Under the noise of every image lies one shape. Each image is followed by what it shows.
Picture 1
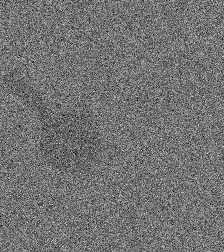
lollipop
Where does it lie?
middle left
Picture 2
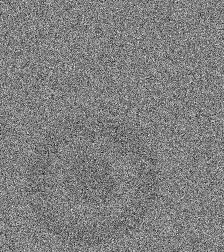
bullseye
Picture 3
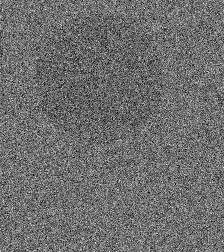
disc
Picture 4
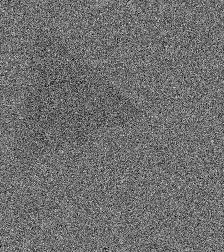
triangle
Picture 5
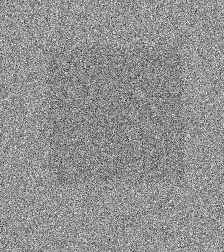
square
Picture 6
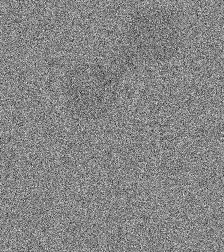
dumbbell
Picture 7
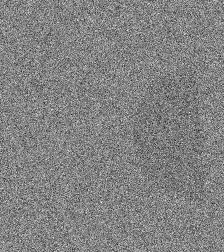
half disc
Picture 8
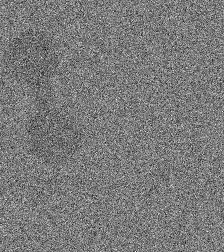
dumbbell
